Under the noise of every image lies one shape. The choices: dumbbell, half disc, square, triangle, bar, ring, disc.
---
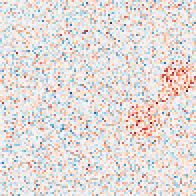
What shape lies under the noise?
dumbbell
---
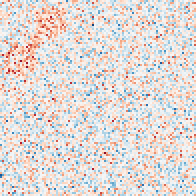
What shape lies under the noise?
dumbbell
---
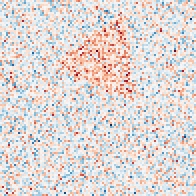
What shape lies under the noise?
triangle
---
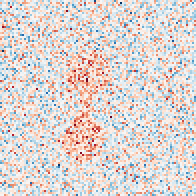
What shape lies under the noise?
dumbbell
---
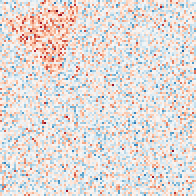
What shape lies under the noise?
triangle
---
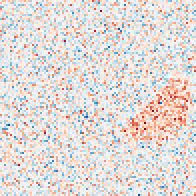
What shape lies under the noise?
half disc
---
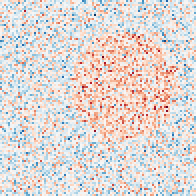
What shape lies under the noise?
disc
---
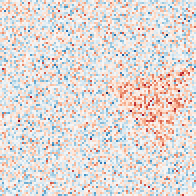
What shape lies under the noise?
triangle
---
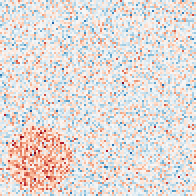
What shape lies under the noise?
disc
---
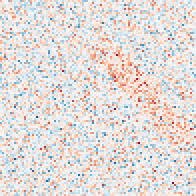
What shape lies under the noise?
bar
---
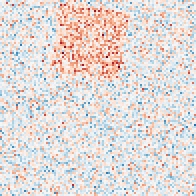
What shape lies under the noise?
square
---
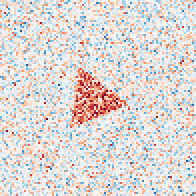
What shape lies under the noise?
triangle
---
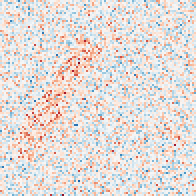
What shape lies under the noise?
bar
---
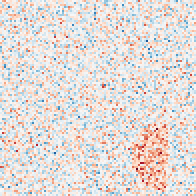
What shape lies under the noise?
half disc
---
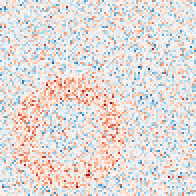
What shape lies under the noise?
ring
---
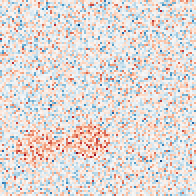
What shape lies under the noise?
dumbbell
